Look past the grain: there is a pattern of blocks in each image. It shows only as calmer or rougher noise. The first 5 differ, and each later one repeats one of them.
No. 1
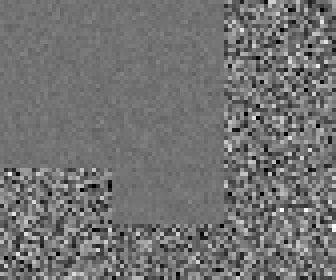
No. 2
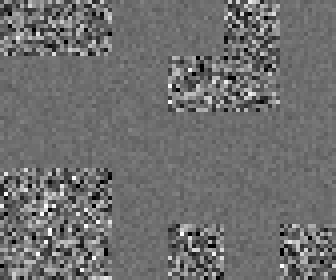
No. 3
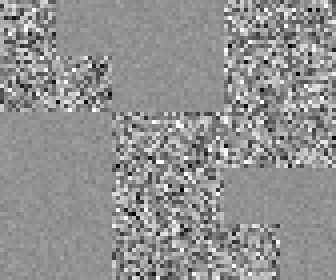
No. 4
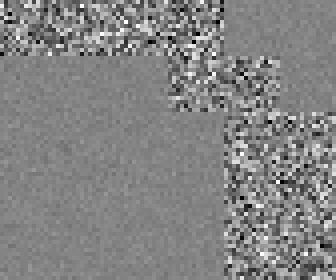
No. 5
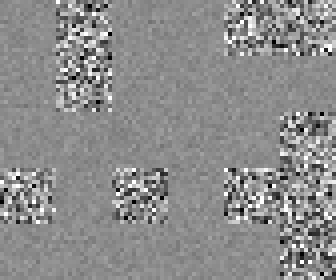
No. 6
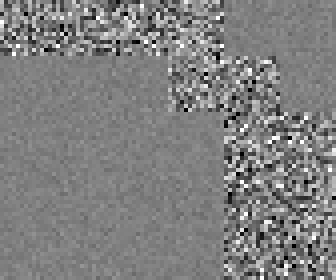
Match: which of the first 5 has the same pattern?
4
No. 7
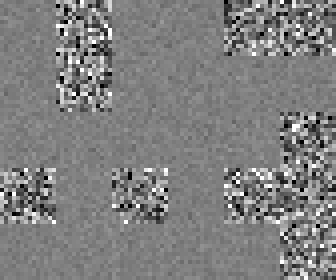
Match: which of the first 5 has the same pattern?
5
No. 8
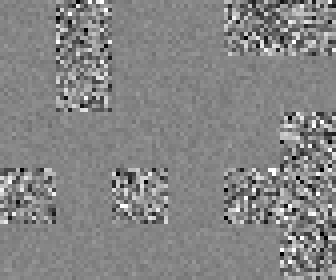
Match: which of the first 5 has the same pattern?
5
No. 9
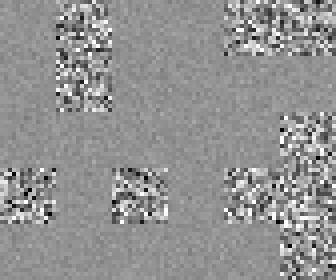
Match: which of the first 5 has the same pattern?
5
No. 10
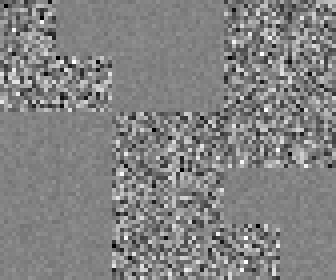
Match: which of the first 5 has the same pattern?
3
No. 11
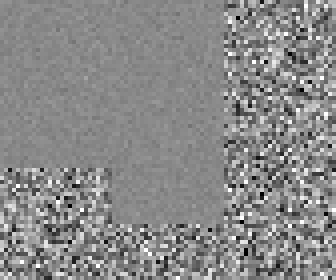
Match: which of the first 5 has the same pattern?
1
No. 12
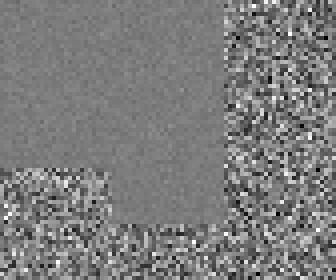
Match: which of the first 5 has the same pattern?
1
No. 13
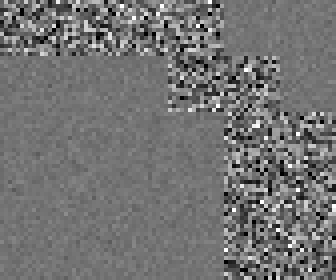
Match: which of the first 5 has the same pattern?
4
